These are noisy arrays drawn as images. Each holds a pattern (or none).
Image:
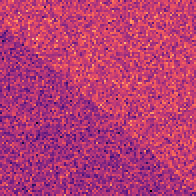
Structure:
a sharp edge
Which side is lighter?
top right
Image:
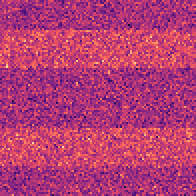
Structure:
horizontal stripes
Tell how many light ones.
2
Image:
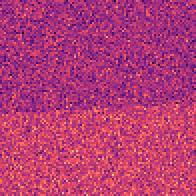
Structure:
a sharp edge
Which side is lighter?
bottom
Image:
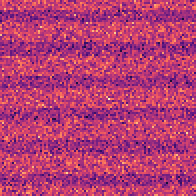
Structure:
horizontal stripes
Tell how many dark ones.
6
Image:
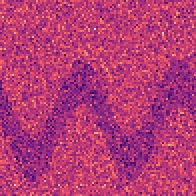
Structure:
a wavy band
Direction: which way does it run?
left to right
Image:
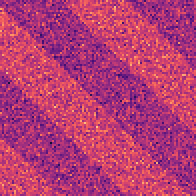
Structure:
diagonal stripes
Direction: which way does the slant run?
top left to bottom right
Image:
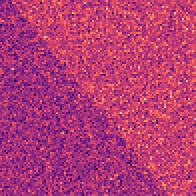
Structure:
a sharp edge
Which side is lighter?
top right
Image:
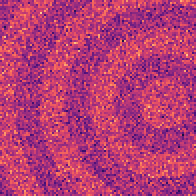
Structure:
rings round one point
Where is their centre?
middle right
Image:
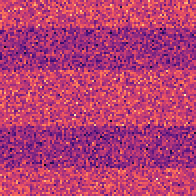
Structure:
horizontal stripes
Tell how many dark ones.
2
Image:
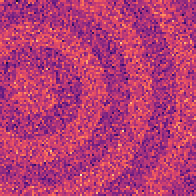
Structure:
rings round one point
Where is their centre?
middle left
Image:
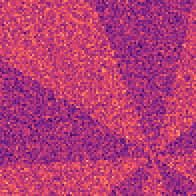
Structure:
spokes from one point
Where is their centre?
bottom right
